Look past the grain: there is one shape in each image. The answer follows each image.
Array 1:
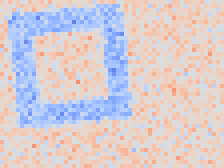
square frame
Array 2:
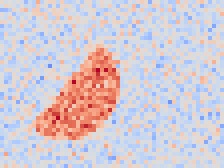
half disc
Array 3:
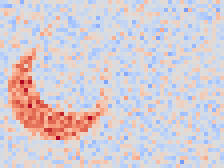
crescent
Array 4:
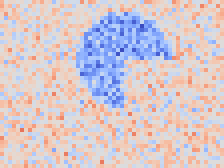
disc with a wedge cut out
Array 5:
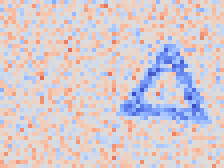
triangle frame
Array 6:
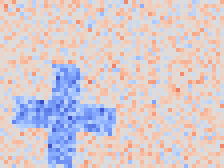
cross
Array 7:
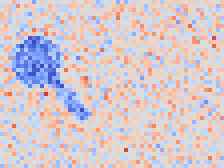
lollipop
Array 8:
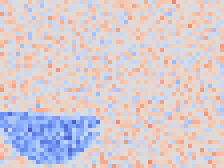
half disc
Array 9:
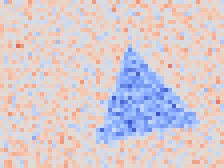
triangle
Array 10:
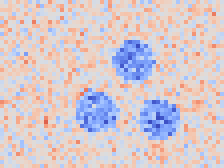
three dots
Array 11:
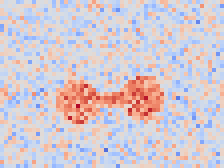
dumbbell
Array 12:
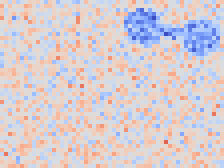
dumbbell
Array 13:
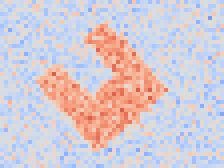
square with a notch
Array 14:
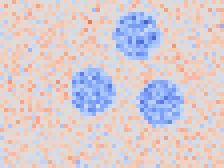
three dots
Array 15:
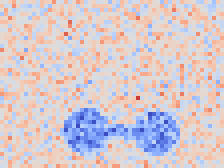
dumbbell
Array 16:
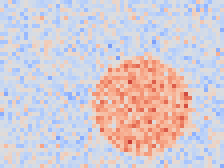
disc
